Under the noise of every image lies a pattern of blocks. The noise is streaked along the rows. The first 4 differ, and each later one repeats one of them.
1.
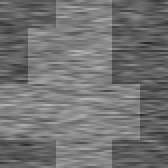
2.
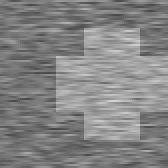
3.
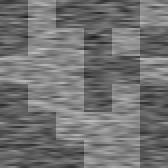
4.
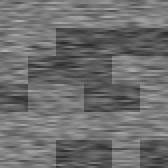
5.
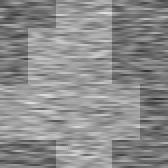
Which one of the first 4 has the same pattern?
1
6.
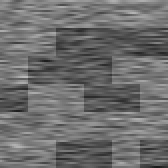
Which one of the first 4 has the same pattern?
4
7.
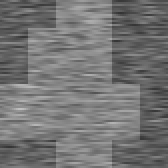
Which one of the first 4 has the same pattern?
1
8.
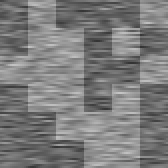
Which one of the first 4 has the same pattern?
3
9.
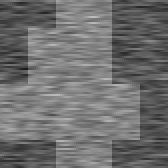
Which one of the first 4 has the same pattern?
1
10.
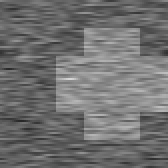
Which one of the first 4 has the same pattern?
2
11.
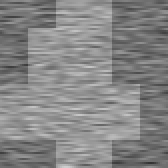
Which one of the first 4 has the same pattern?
1
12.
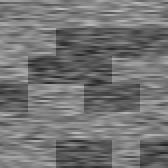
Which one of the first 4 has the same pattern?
4
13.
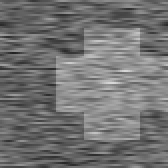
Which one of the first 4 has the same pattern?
2
